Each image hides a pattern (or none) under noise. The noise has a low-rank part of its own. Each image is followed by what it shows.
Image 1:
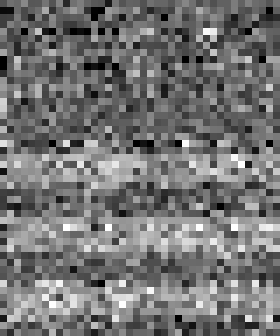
bands of rows
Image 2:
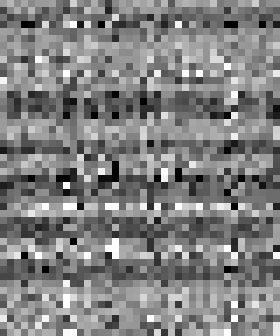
bands of rows
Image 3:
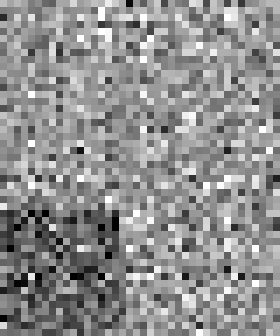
one block
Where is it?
bottom left
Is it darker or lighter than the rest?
darker
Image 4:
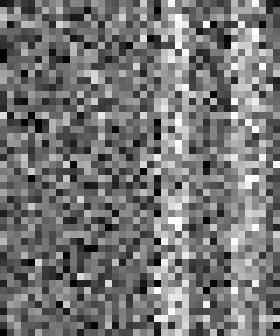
bands of columns
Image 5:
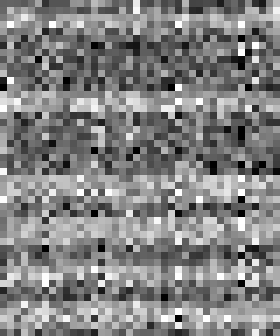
bands of rows
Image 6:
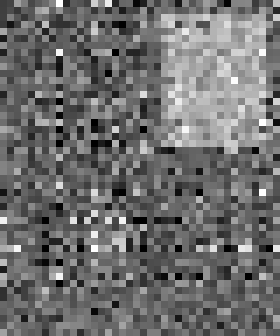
one block
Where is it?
top right
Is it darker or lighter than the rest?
lighter
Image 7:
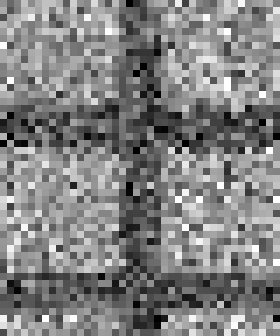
bands of rows crossing bands of columns
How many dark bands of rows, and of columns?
2 and 1
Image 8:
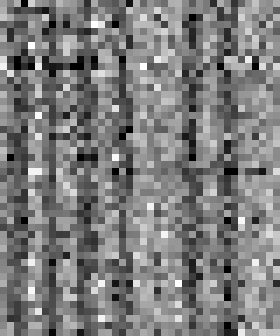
bands of columns
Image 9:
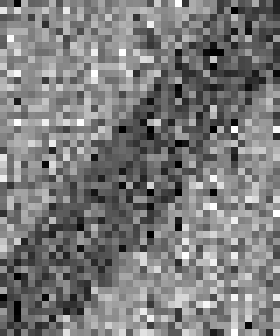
a diagonal band
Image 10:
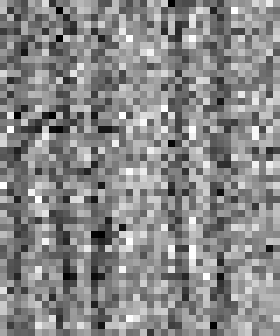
bands of columns
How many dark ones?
5
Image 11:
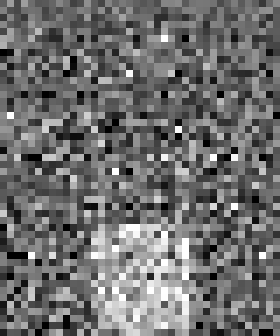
one block
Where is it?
bottom middle
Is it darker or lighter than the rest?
lighter
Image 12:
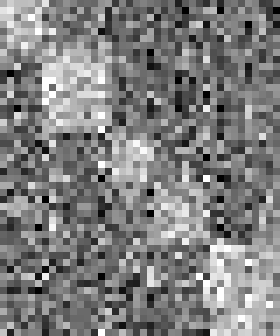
blocks along the diagonal
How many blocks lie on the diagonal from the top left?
5
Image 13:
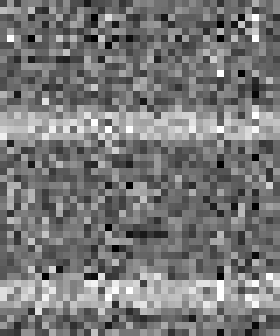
bands of rows
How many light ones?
2
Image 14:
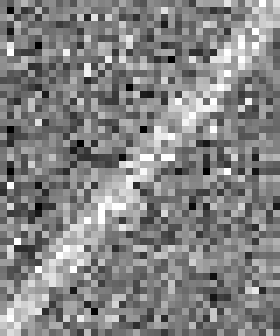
a diagonal band
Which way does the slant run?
bottom left to top right
